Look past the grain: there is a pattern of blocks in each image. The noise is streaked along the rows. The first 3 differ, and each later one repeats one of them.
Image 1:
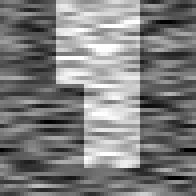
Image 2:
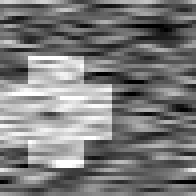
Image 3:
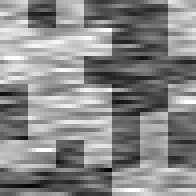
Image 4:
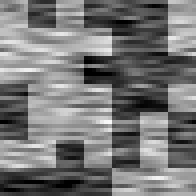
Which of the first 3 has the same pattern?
3
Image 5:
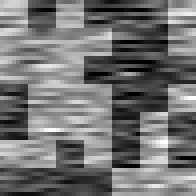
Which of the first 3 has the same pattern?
3
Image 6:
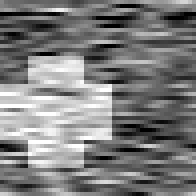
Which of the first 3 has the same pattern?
2
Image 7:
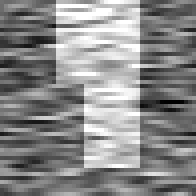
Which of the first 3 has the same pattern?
1
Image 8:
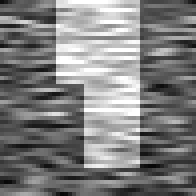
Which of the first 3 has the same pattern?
1
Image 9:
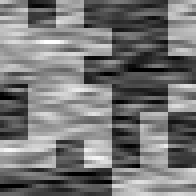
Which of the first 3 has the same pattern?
3
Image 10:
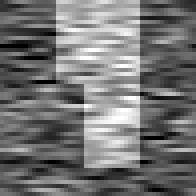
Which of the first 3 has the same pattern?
1
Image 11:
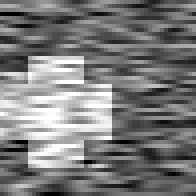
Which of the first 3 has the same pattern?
2
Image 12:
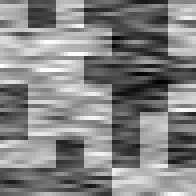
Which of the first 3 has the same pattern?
3
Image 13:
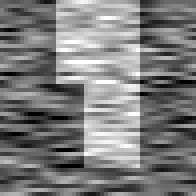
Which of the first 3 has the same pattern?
1
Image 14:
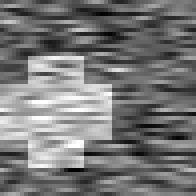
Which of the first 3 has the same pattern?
2
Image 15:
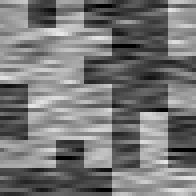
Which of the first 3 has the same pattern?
3
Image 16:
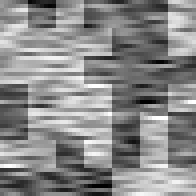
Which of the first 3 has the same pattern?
3
